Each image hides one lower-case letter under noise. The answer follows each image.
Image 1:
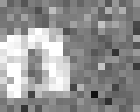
n
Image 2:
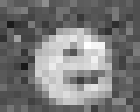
e
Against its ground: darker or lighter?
lighter
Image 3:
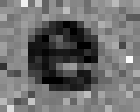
e
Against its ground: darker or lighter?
darker
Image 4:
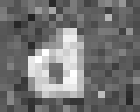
d
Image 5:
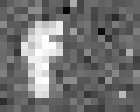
f
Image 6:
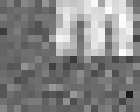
m
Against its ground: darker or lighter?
lighter
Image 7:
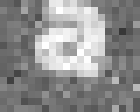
a
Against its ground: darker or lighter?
lighter
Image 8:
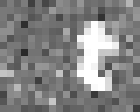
t
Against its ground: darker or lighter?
lighter
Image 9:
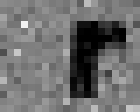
r
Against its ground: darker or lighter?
darker
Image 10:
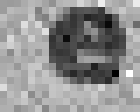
e
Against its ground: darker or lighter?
darker
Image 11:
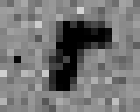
r
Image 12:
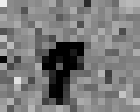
f
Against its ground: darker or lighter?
darker
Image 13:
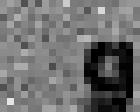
g
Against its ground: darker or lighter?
darker
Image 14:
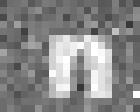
n
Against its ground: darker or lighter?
lighter
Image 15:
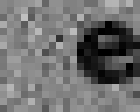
e
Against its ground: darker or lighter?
darker
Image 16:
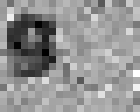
g
